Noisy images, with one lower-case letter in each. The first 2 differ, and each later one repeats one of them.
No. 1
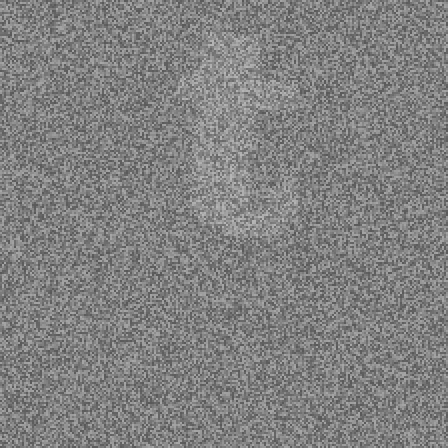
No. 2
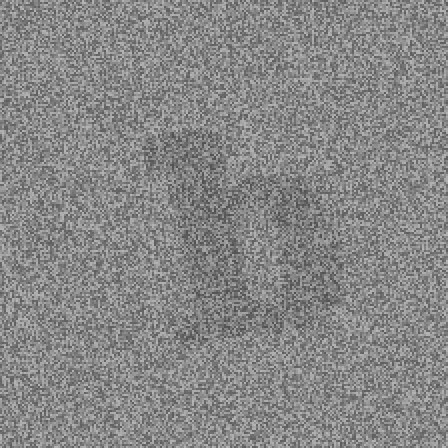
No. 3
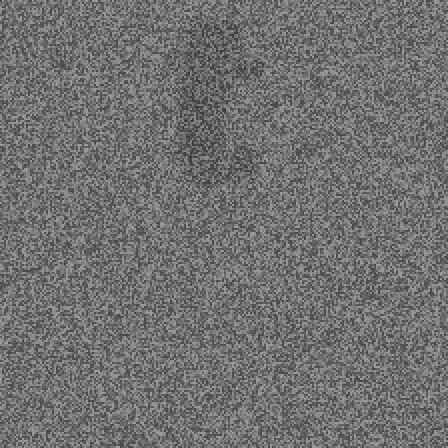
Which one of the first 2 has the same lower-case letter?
1
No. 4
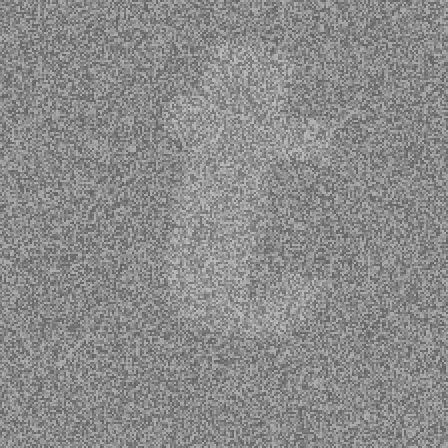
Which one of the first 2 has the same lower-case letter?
1
